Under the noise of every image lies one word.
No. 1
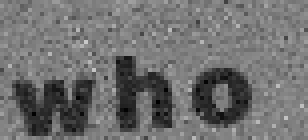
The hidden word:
who
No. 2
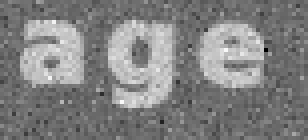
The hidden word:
age
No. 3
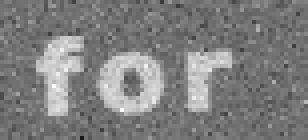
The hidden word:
for
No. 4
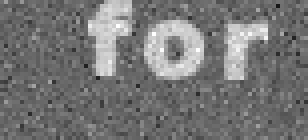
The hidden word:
for
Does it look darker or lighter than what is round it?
lighter
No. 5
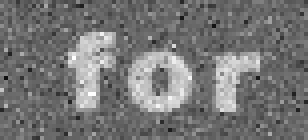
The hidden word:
for
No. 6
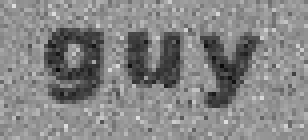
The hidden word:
guy
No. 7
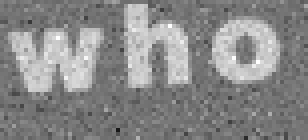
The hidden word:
who
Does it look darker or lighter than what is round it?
lighter
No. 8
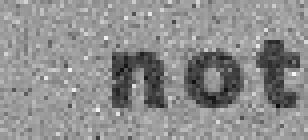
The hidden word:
not
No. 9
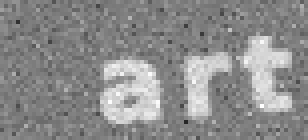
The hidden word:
art
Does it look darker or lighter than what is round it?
lighter
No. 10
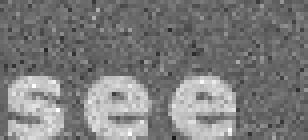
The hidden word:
see
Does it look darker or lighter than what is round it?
lighter
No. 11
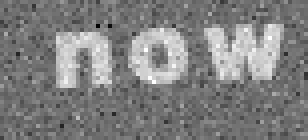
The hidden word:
now
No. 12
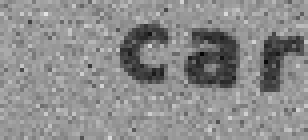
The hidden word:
car
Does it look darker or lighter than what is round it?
darker
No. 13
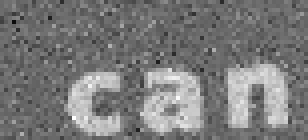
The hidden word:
can
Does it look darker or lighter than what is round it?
lighter
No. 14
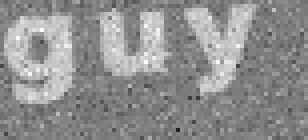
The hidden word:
guy
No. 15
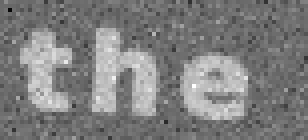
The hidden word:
the
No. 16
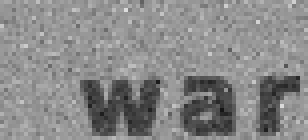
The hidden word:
war
